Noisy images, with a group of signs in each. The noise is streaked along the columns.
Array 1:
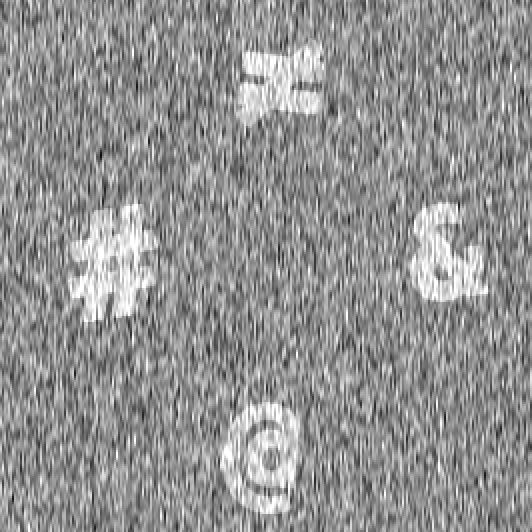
top middle: not-equal sign; middle left: hash sign; middle right: ampersand; bottom middle: at sign
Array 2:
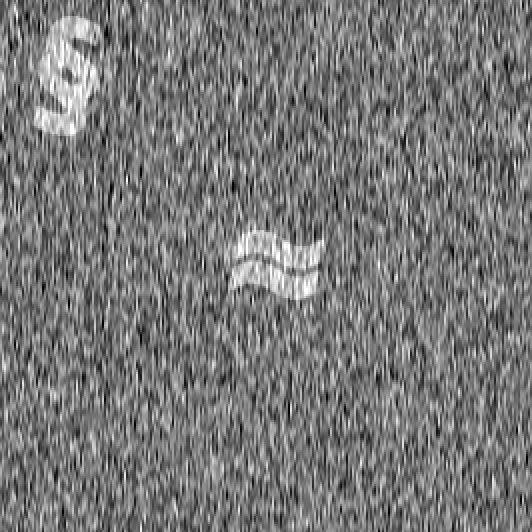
top left: section sign; centre: approximately sign
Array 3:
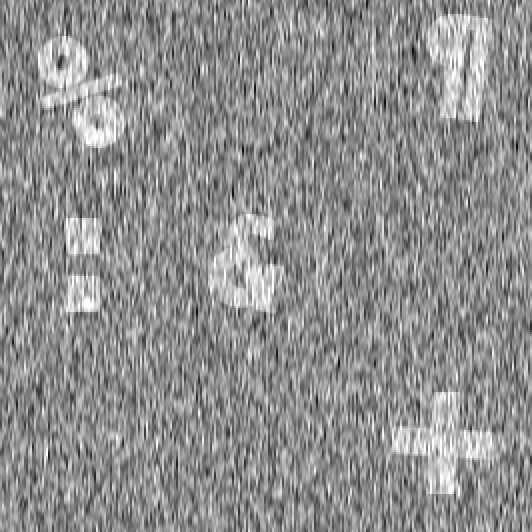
top left: percent sign; top right: pilcrow; middle left: colon; centre: ampersand; bottom right: plus sign
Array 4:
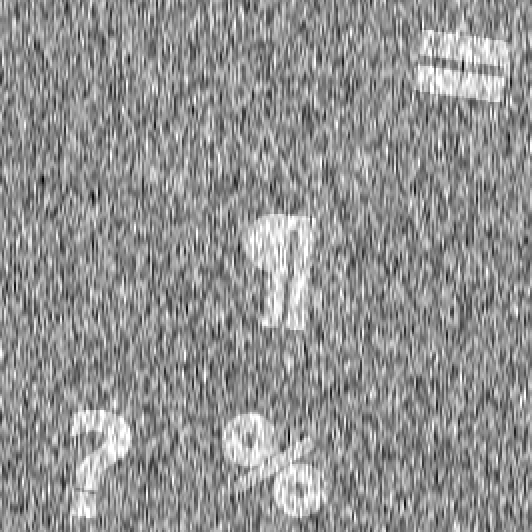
top right: equals sign; centre: pilcrow; bottom left: question mark; bottom middle: percent sign
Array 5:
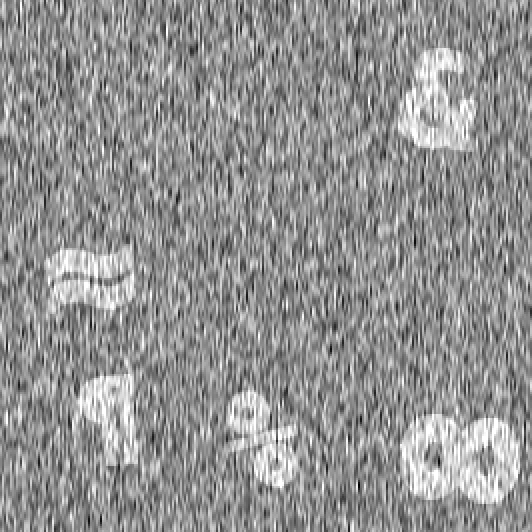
top right: ampersand; middle left: approximately sign; bottom left: pilcrow; bottom middle: percent sign; bottom right: infinity sign
